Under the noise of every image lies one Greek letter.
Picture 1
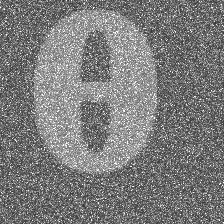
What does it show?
light theta
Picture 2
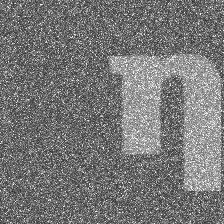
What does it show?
light eta
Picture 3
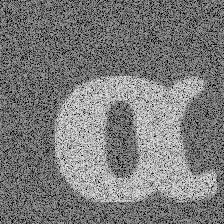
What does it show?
light alpha
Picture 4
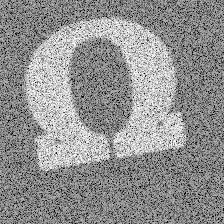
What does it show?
light omega
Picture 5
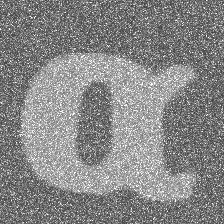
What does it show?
light alpha
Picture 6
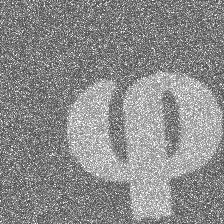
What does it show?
light phi
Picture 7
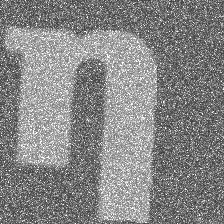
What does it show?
light eta
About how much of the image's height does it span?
nearly all
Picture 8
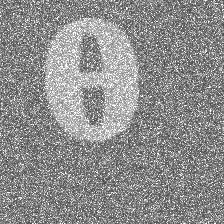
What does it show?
light theta
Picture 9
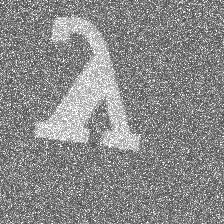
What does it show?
light lambda
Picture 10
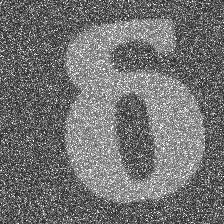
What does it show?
light delta
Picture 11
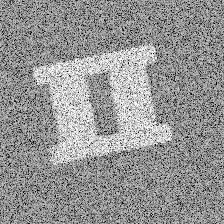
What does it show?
light pi
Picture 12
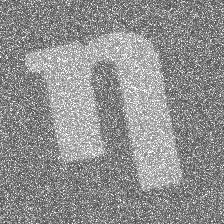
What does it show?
light eta
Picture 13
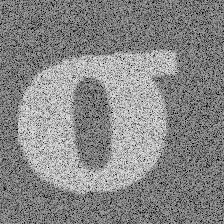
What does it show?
light sigma
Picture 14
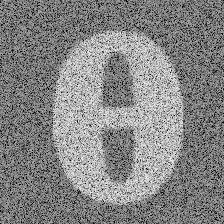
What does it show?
light theta
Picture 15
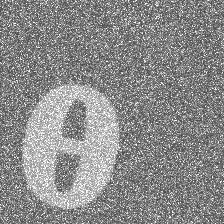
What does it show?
light theta
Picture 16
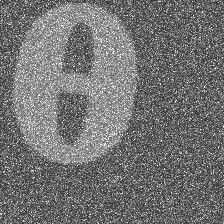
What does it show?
light theta
